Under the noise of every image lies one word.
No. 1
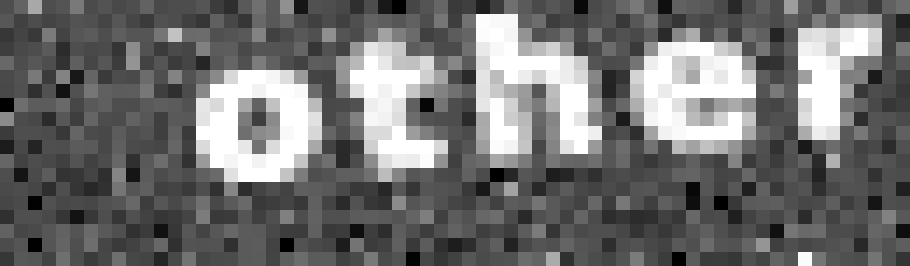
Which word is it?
other
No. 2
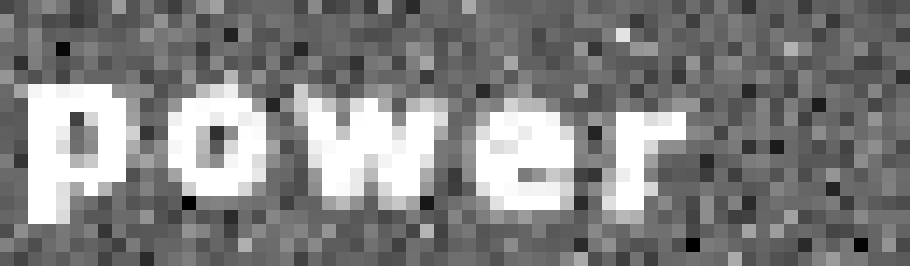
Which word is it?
power
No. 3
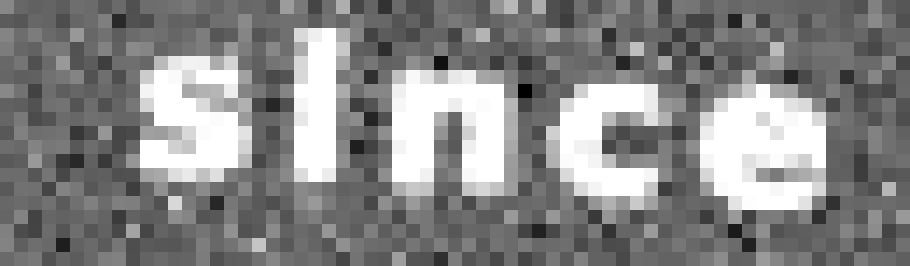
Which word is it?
since
